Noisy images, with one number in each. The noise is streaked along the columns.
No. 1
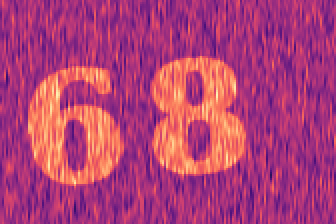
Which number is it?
68
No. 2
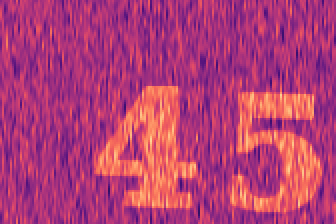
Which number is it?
45
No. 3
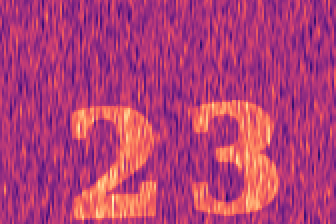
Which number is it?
23
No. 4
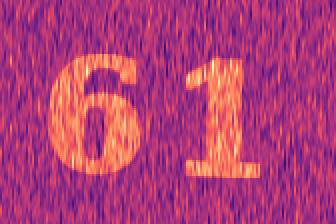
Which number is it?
61
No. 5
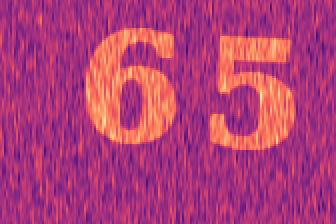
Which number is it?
65
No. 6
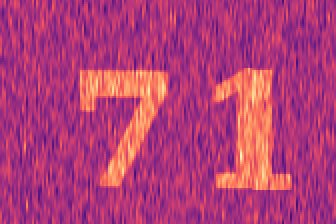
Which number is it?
71
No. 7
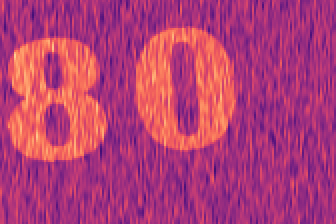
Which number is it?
80
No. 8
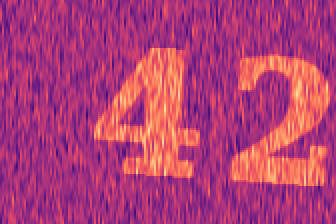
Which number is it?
42
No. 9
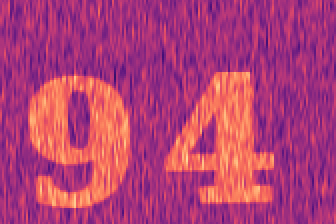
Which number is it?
94
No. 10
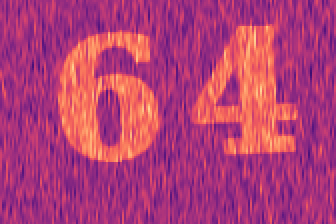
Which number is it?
64
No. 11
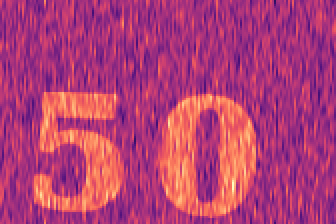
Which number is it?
50
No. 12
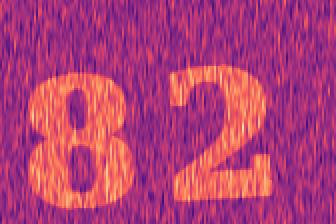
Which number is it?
82
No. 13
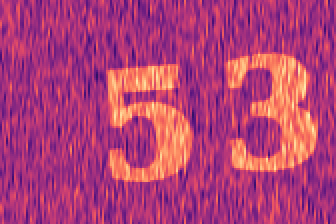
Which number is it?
53
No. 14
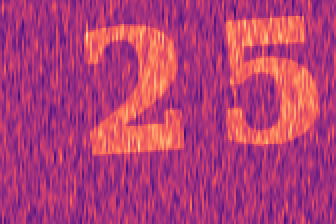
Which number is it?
25
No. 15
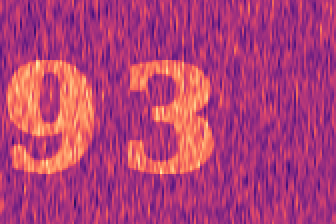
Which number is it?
93
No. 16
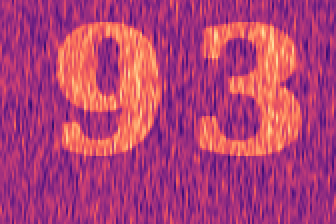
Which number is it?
93
